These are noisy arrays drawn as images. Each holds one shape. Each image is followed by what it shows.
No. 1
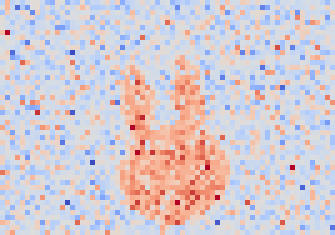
rabbit's head
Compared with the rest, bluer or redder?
redder
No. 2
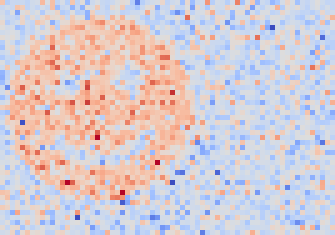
smiling face
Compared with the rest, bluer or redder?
redder
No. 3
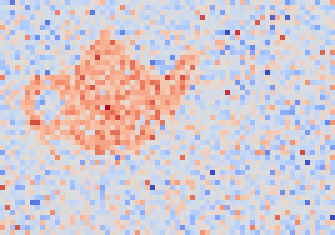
teapot
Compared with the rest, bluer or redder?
redder
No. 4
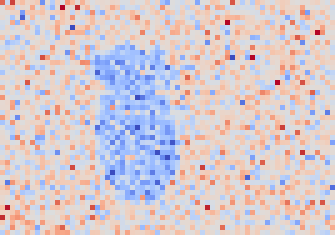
footprint
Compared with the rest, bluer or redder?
bluer
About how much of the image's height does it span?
two thirds
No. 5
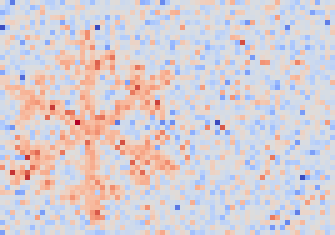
snowflake
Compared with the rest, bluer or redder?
redder
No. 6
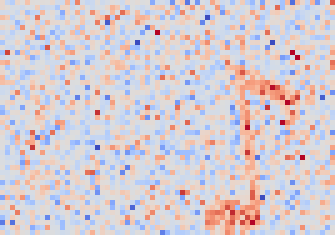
musical note
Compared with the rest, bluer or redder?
redder
